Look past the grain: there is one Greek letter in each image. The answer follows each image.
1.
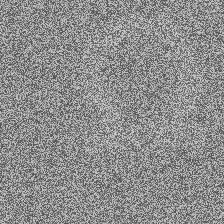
omega
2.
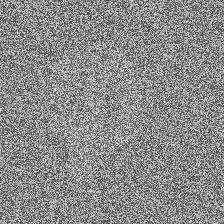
phi
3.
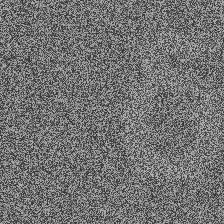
delta
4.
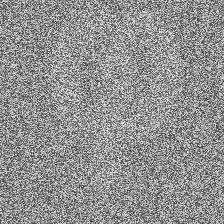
phi
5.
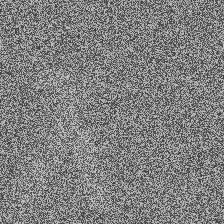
lambda
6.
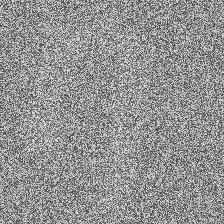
eta
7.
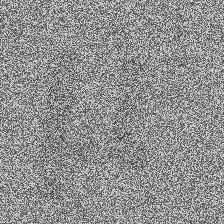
mu
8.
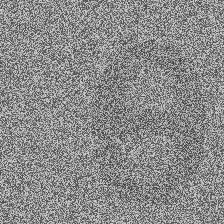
theta
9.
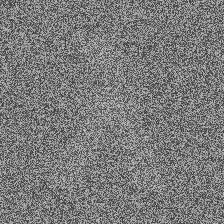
lambda
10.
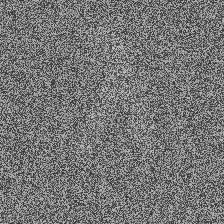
lambda
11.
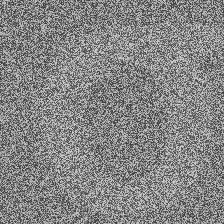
sigma
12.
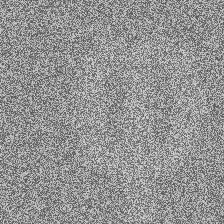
phi
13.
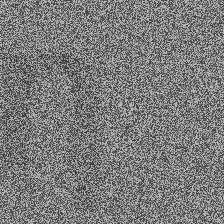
eta
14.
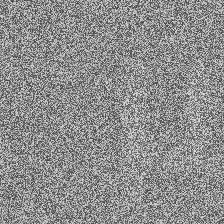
mu
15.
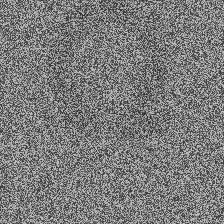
omega
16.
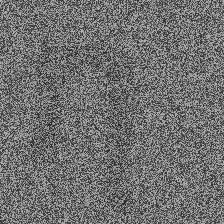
eta
